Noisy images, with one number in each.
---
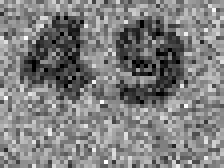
49
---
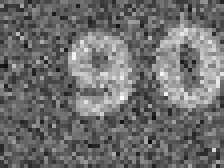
90
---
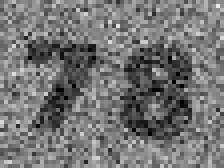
78
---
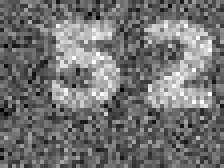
52
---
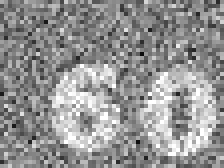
60
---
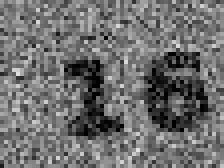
16
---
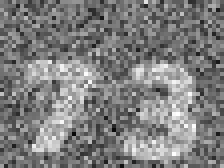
73
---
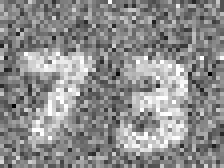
73
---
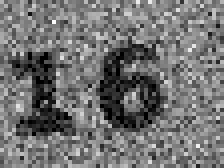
16
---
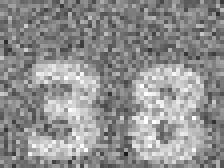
38
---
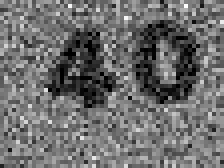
40
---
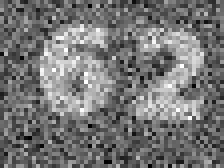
62
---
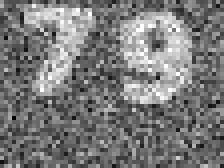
79
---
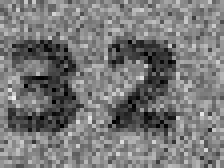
32
